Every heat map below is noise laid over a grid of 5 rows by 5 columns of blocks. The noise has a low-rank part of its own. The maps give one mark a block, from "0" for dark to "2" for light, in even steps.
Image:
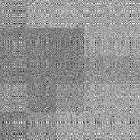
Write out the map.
12222
00022
00011
10122
01222
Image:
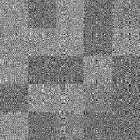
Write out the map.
20201
22202
20020
02210
20100
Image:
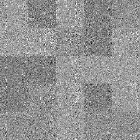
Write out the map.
20201
22102
00222
01202
11211
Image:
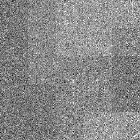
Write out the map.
01222
01221
01110
00110
00122
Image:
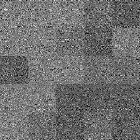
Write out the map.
22210
22102
02211
22000
21010
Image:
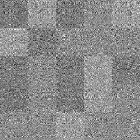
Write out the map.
02012
20111
01020
01021
11211
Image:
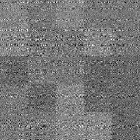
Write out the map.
21211
21121
01100
10200
11220
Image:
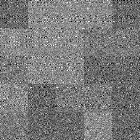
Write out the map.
02220
22211
12200
20110
10020
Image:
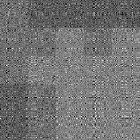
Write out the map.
10000
11212
12222
01222
01222
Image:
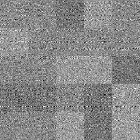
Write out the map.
11021
21111
11220
00102
11202
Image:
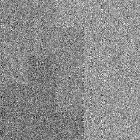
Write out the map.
11222
11122
10122
00122
00022
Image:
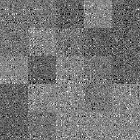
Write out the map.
11020
12100
20210
02212
01222
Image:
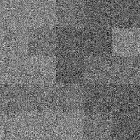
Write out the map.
22100
21002
22011
11100
22210
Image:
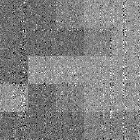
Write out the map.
00122
00012
02222
20122
00011
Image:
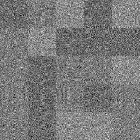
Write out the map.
01202
12000
10112
10101
10221
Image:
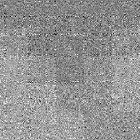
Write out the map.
00000
10001
21012
22112
22211
